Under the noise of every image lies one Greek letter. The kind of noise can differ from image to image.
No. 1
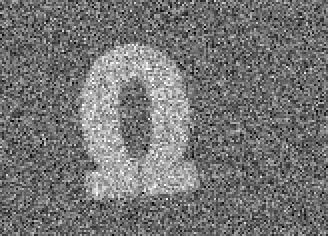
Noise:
independent entries
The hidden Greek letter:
omega
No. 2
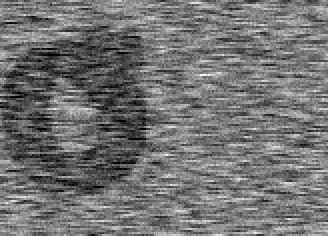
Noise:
streaked along the rows
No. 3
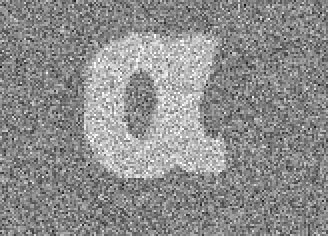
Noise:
independent entries
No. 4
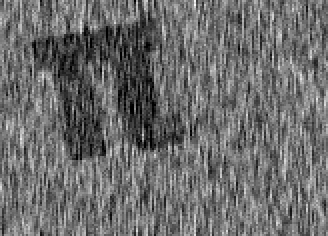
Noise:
streaked along the columns
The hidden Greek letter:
pi
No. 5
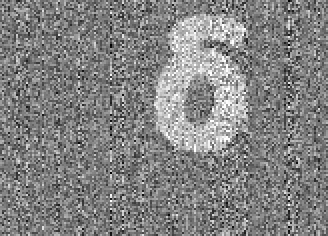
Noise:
columns of uneven size
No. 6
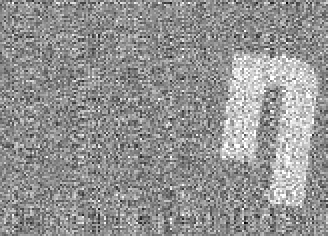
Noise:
low rank plus noise
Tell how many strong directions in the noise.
two
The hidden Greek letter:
eta
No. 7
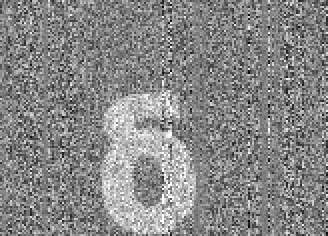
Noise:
columns of uneven size
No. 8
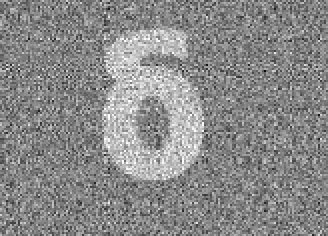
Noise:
low rank plus noise
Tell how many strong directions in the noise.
three or four
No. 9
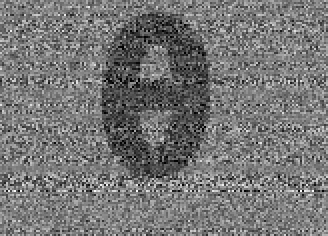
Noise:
rows of uneven size
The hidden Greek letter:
theta
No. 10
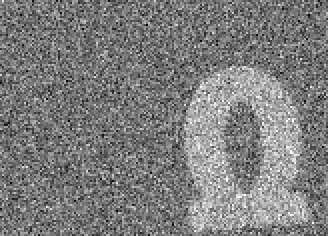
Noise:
independent entries
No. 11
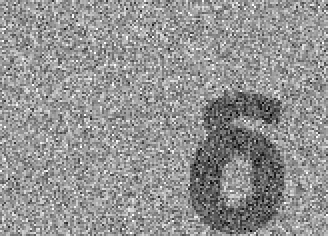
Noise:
independent entries
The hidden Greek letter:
delta
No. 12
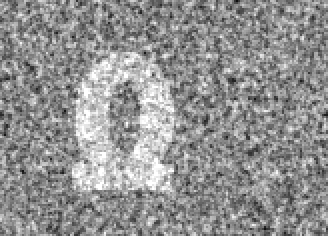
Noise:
blotchy
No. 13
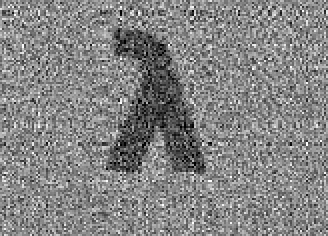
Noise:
low rank plus noise
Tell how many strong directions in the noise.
two
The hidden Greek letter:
lambda
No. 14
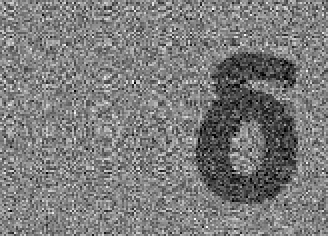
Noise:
low rank plus noise
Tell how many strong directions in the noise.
one
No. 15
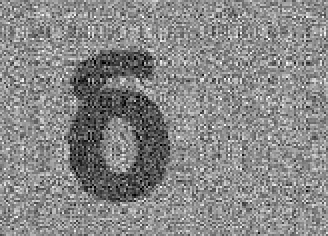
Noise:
low rank plus noise
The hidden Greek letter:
delta
